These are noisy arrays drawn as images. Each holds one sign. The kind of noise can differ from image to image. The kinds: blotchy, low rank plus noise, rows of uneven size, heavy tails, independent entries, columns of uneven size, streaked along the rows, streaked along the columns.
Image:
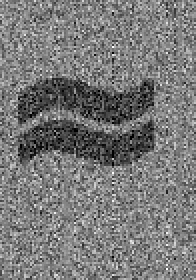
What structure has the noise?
columns of uneven size
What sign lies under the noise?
approximately sign
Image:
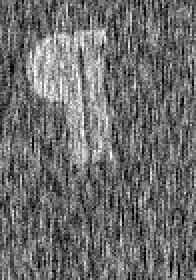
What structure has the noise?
streaked along the columns
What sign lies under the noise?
pilcrow
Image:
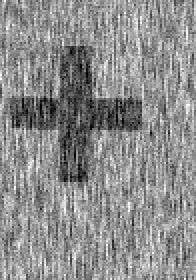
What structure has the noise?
streaked along the columns
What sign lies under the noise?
plus sign
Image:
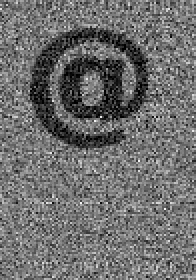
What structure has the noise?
low rank plus noise
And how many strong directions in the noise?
two
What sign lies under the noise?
at sign
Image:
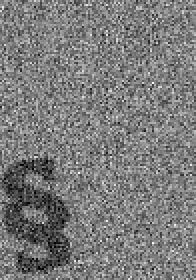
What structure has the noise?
low rank plus noise
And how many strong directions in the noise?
three or four
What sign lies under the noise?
section sign
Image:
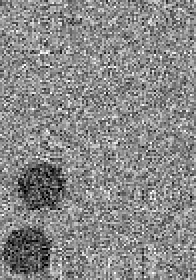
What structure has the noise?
low rank plus noise
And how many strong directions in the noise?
one
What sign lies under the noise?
colon
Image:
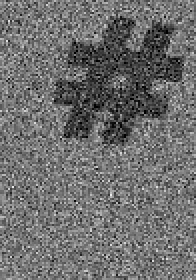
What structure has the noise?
low rank plus noise
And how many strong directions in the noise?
three or four
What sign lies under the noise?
hash sign
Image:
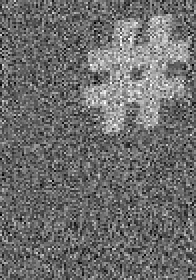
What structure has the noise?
low rank plus noise
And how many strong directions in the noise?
two
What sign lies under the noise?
hash sign
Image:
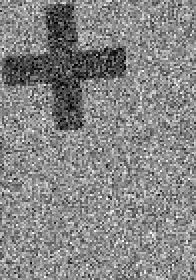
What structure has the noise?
independent entries
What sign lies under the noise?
plus sign
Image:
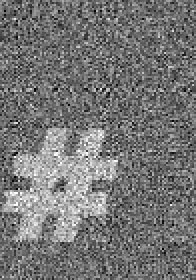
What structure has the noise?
low rank plus noise
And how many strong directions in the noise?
two
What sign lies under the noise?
hash sign
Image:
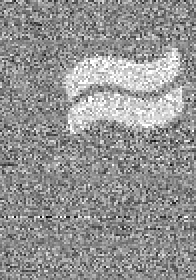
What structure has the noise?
rows of uneven size
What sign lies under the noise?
approximately sign
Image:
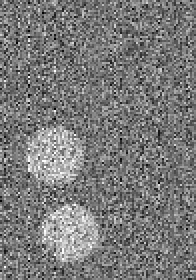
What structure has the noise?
columns of uneven size
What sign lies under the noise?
colon
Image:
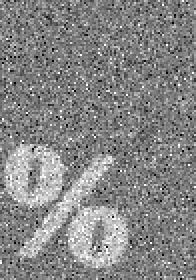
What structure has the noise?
heavy tails
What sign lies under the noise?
percent sign
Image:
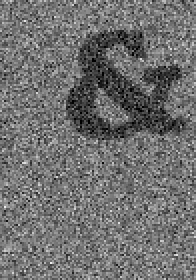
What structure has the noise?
low rank plus noise
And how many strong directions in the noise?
one
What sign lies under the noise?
ampersand
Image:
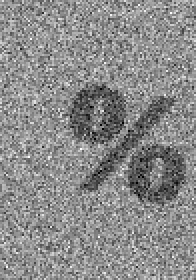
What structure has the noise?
independent entries
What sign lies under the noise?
percent sign
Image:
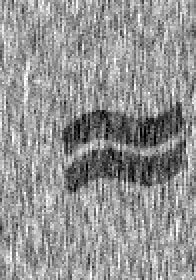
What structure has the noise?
streaked along the columns
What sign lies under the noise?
approximately sign
